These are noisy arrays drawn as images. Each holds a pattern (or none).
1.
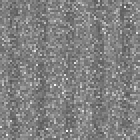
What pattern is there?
vertical stripes
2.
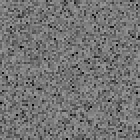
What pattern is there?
only noise
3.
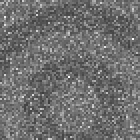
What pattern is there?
rings round one point
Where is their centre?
bottom middle
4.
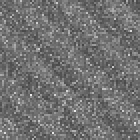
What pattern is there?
diagonal stripes
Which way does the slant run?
top left to bottom right
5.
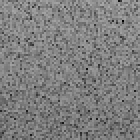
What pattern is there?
a smooth slope
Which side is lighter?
top
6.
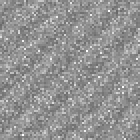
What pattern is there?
diagonal stripes
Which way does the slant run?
bottom left to top right
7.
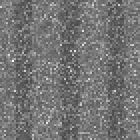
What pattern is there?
vertical stripes
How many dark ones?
3
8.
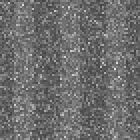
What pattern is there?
vertical stripes
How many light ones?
3
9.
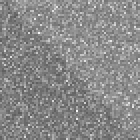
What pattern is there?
a sharp edge
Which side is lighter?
top right
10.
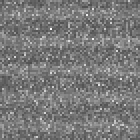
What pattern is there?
horizontal stripes
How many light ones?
5
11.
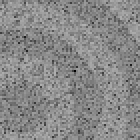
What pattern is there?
rings round one point
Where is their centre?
bottom left
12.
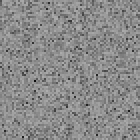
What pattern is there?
only noise
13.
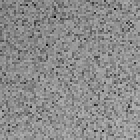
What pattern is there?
a smooth slope
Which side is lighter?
bottom right
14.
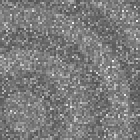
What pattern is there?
rings round one point
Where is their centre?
bottom left
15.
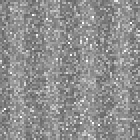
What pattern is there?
vertical stripes
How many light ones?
4
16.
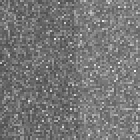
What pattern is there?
a sharp edge
